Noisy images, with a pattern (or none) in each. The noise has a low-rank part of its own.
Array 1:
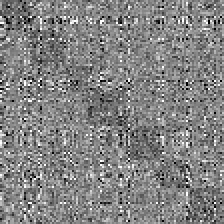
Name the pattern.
blocks along the diagonal
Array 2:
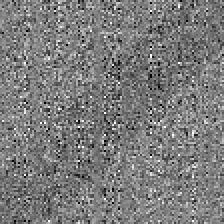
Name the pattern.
a diagonal band
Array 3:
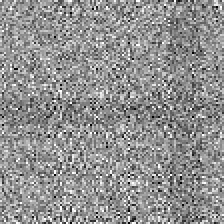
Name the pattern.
bands of rows crossing bands of columns
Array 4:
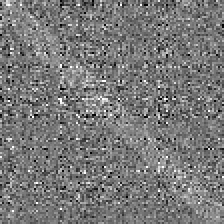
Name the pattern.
a diagonal band
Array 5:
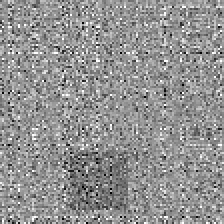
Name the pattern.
one block
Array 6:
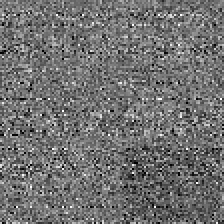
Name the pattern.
one block
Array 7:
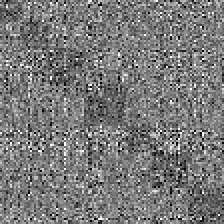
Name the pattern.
blocks along the diagonal
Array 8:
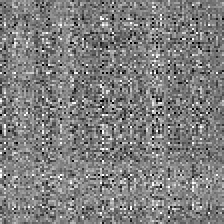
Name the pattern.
bands of rows crossing bands of columns
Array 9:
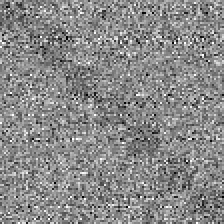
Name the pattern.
blocks along the diagonal
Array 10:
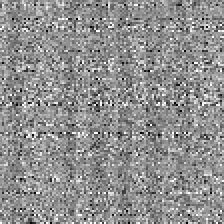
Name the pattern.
bands of columns
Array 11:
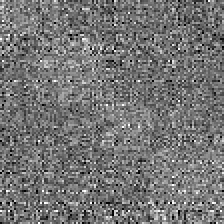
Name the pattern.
blocks along the diagonal
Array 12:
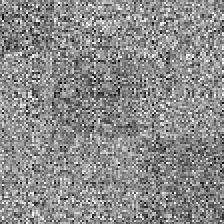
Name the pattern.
blocks along the diagonal
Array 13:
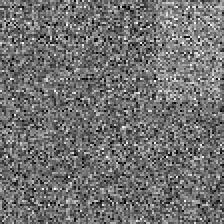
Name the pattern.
one block
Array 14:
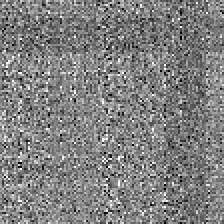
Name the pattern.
bands of rows crossing bands of columns
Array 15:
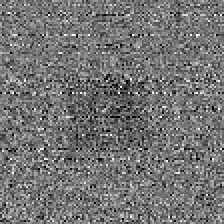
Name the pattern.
one block
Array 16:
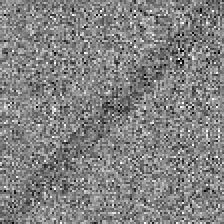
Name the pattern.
a diagonal band
